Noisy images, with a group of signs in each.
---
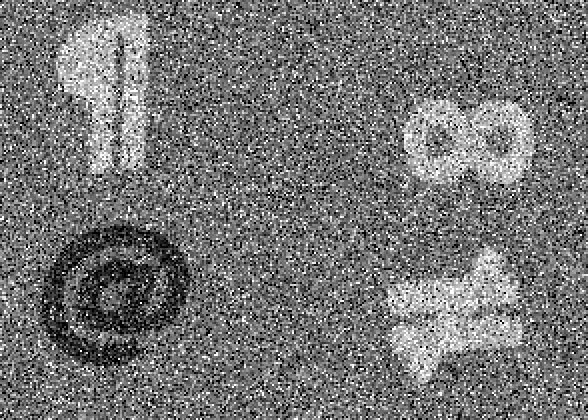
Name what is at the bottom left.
at sign
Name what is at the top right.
infinity sign
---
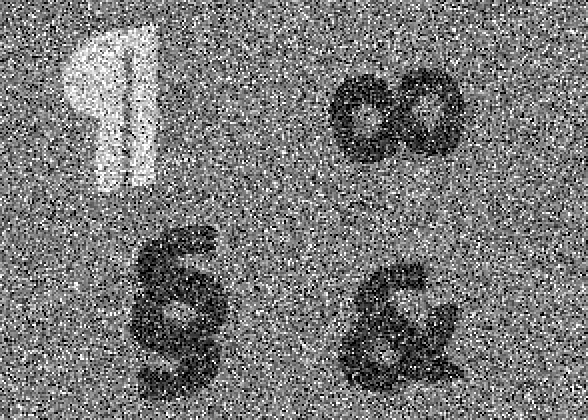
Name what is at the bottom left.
section sign
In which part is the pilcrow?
top left
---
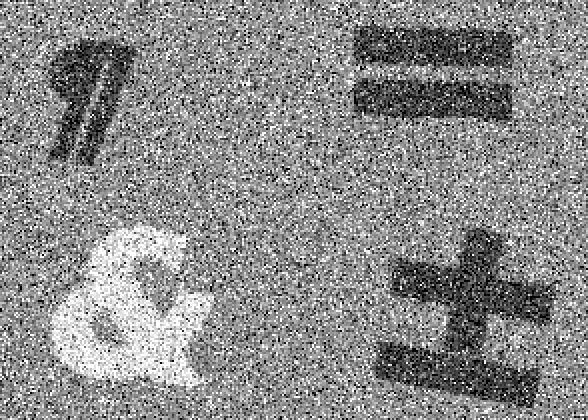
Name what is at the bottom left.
ampersand
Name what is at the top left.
pilcrow
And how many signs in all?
4
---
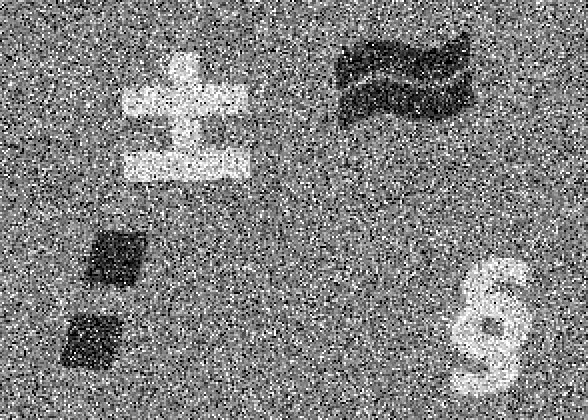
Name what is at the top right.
approximately sign
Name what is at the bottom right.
section sign
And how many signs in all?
4
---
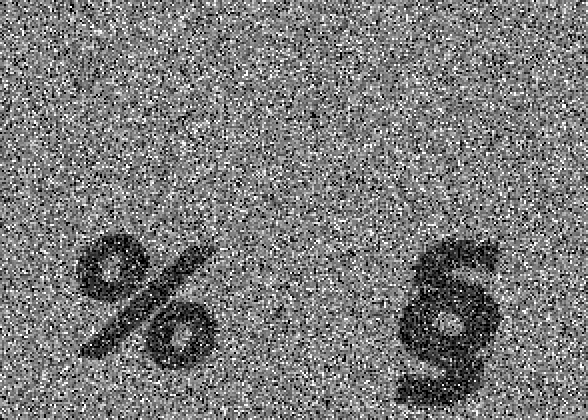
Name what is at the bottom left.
percent sign
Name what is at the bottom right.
section sign
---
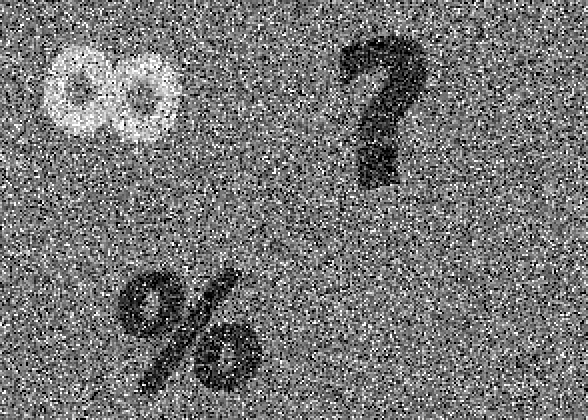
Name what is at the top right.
question mark
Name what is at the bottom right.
nothing
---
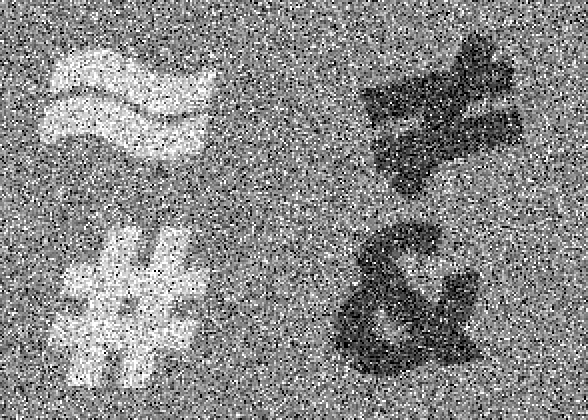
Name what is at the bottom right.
ampersand
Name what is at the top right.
not-equal sign
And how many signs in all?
4
